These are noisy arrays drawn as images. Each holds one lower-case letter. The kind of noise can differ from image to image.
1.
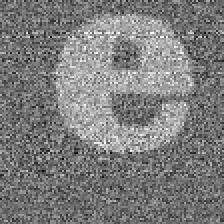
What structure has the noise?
rows of uneven size
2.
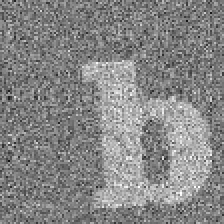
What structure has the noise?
low rank plus noise
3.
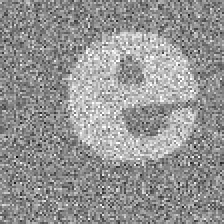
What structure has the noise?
low rank plus noise
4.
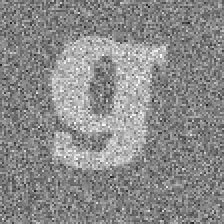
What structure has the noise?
independent entries
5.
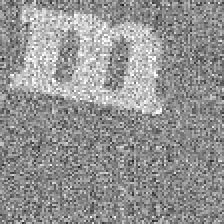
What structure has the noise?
low rank plus noise
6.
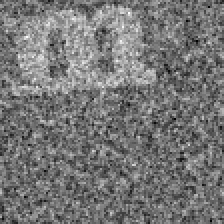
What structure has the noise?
blotchy
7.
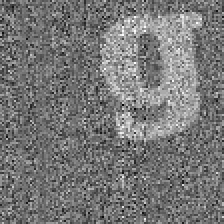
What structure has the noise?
columns of uneven size
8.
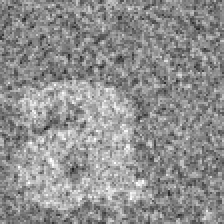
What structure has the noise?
blotchy
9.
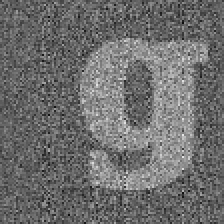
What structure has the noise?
columns of uneven size
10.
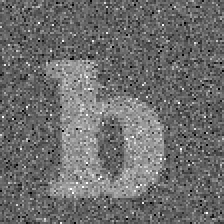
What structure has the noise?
heavy tails
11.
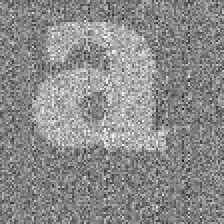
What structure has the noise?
columns of uneven size
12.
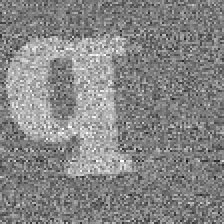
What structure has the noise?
rows of uneven size
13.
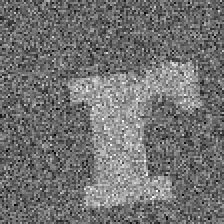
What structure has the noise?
independent entries
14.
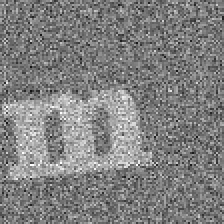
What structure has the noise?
low rank plus noise
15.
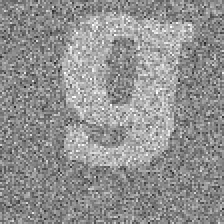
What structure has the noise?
independent entries
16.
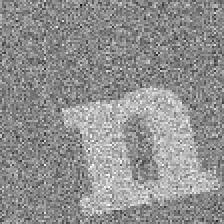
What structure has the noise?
low rank plus noise
